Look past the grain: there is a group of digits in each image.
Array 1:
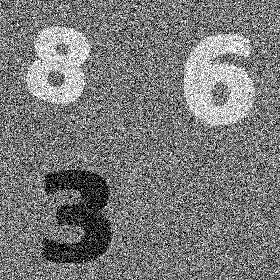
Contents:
top left: light 8; top right: light 6; bottom left: dark 3
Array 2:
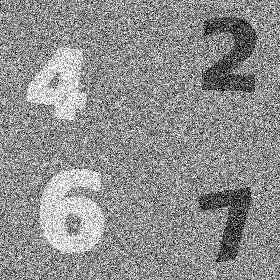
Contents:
top left: light 4; top right: dark 2; bottom left: light 6; bottom right: dark 7
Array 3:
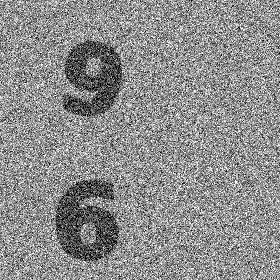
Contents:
top left: dark 9; bottom left: dark 6
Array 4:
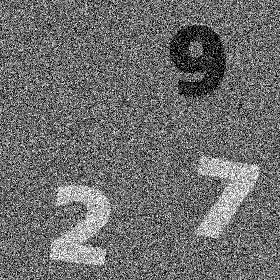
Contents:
top right: dark 9; bottom left: light 2; bottom right: light 7
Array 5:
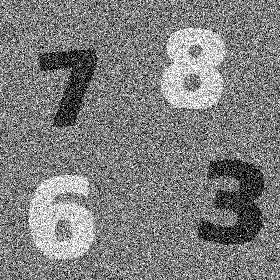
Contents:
top left: dark 7; top right: light 8; bottom left: light 6; bottom right: dark 3
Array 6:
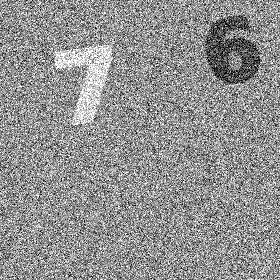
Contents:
top left: light 7; top right: dark 6
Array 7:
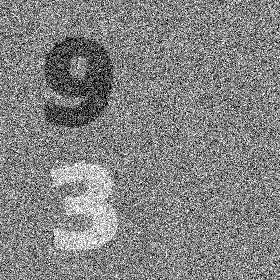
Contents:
top left: dark 9; bottom left: light 3
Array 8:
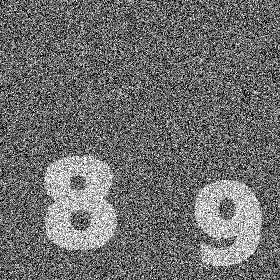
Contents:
bottom left: light 8; bottom right: light 9
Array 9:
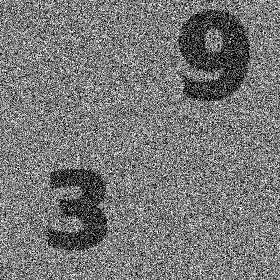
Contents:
top right: dark 9; bottom left: dark 3
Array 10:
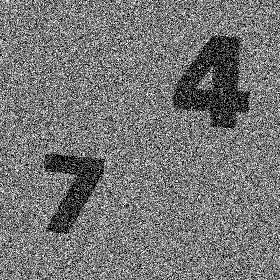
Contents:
top right: dark 4; bottom left: dark 7
